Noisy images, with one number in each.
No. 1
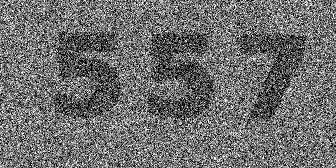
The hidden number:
557
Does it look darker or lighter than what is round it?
darker
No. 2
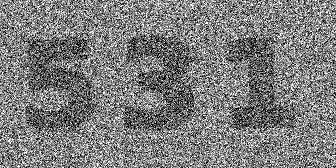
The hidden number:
531
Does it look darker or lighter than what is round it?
darker
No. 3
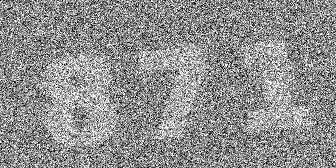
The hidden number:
871
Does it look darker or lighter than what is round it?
lighter
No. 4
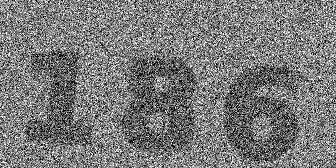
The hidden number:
186
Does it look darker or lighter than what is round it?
darker
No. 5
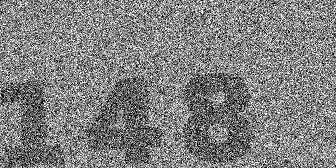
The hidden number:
148
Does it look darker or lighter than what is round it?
darker
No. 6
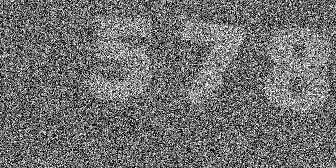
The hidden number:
578
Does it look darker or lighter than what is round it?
lighter
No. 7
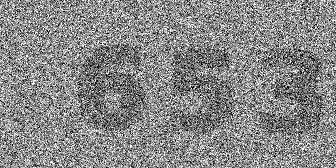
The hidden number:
653
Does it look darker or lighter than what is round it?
darker
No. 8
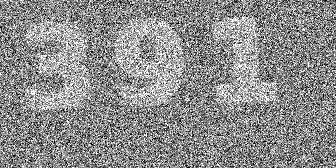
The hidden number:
391
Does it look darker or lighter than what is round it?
lighter
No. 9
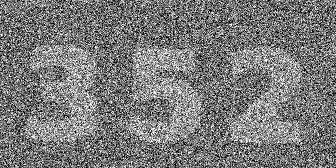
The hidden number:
352
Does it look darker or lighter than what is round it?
lighter
